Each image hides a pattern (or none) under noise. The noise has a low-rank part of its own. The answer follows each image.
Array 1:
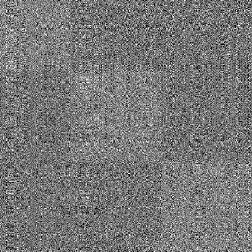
blocks along the diagonal
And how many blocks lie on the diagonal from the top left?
3
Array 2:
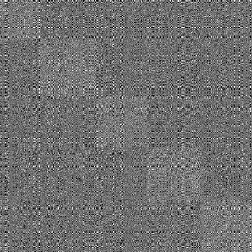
blocks along the diagonal
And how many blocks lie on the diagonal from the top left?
5
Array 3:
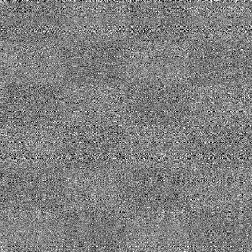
a checkerboard
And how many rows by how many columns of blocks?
6 by 4
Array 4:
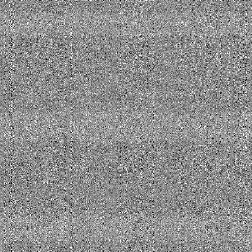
bands of rows
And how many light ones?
3
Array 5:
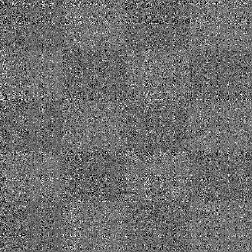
a checkerboard
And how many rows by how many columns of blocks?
5 by 4
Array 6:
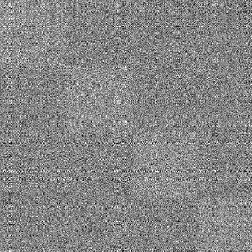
blocks along the diagonal
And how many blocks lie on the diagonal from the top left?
4
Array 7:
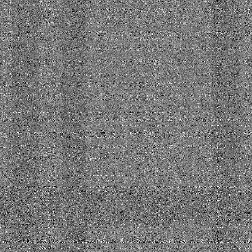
bands of rows crossing bands of columns
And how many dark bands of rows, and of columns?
1 and 3
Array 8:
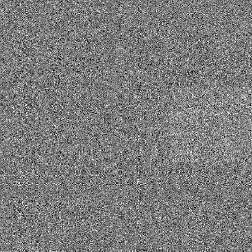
one block
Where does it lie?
middle right
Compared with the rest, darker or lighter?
lighter
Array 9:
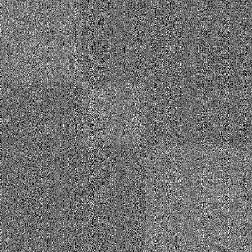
blocks along the diagonal
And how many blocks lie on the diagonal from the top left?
3
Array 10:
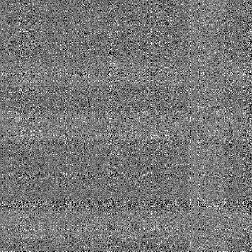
bands of rows crossing bands of columns
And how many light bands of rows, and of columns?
3 and 1
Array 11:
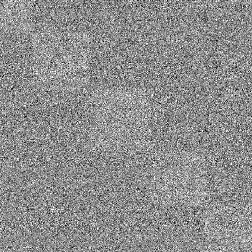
blocks along the diagonal
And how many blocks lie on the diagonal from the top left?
5
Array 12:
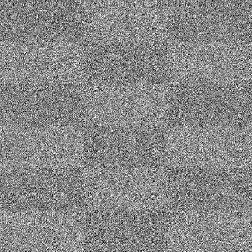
a checkerboard
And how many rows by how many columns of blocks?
6 by 3
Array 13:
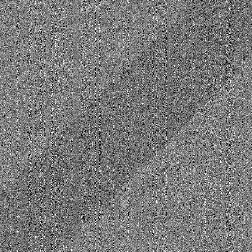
a diagonal band
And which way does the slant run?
bottom left to top right
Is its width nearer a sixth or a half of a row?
a half
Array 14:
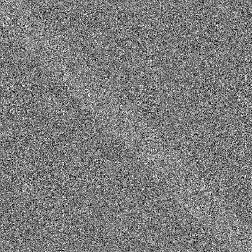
a diagonal band
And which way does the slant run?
top left to bottom right
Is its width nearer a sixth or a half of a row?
a sixth
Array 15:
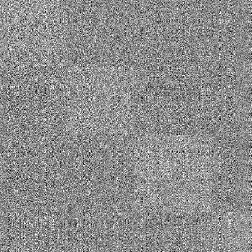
blocks along the diagonal
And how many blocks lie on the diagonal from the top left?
4
